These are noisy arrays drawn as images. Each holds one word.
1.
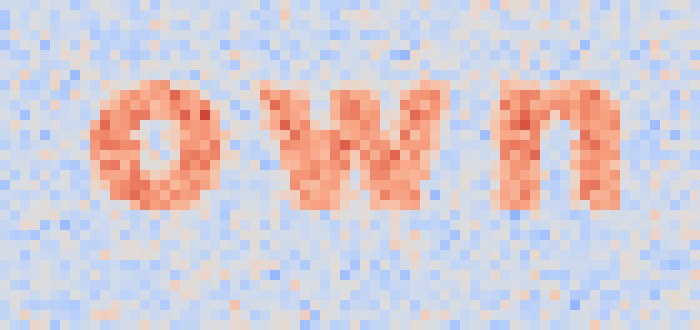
own
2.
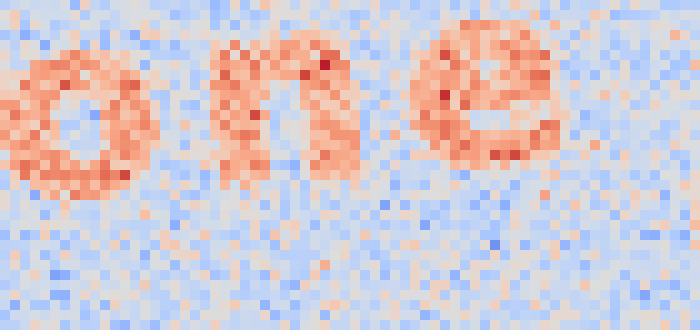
one
